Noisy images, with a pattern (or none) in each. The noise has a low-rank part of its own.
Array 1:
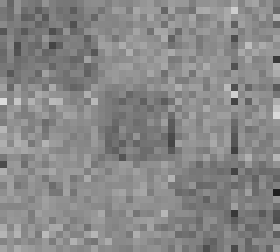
blocks along the diagonal
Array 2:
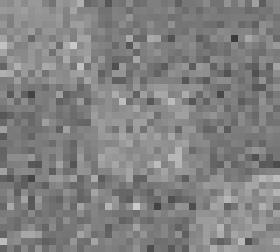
blocks along the diagonal
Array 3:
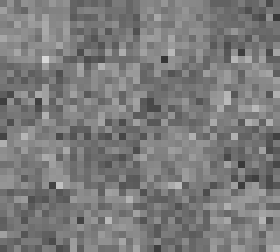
a checkerboard
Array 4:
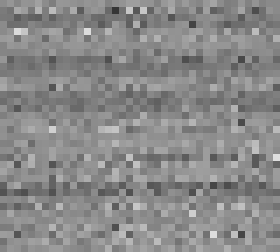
bands of rows
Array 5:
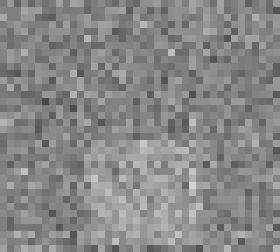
one block
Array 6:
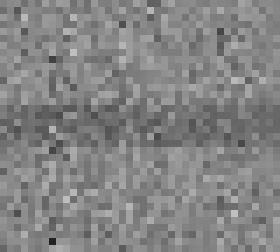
one band of rows
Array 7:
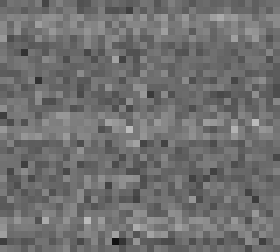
bands of rows
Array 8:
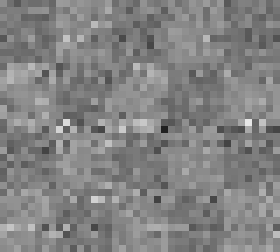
a checkerboard
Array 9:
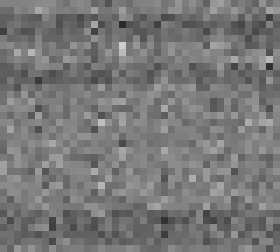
bands of rows
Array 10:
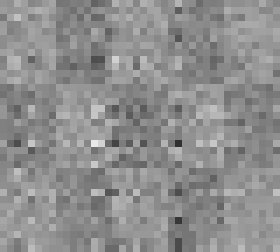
a checkerboard
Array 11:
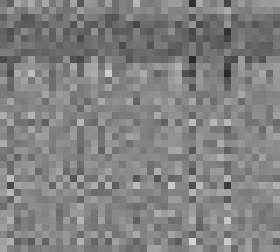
one band of rows
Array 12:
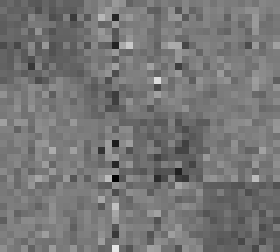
blocks along the diagonal
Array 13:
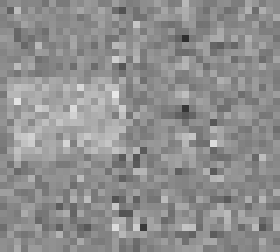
one block
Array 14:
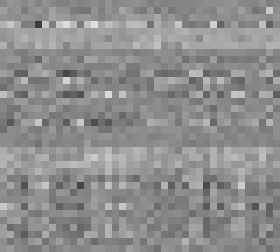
bands of rows
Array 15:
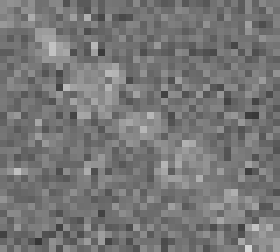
blocks along the diagonal
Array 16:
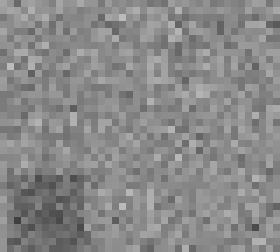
one block
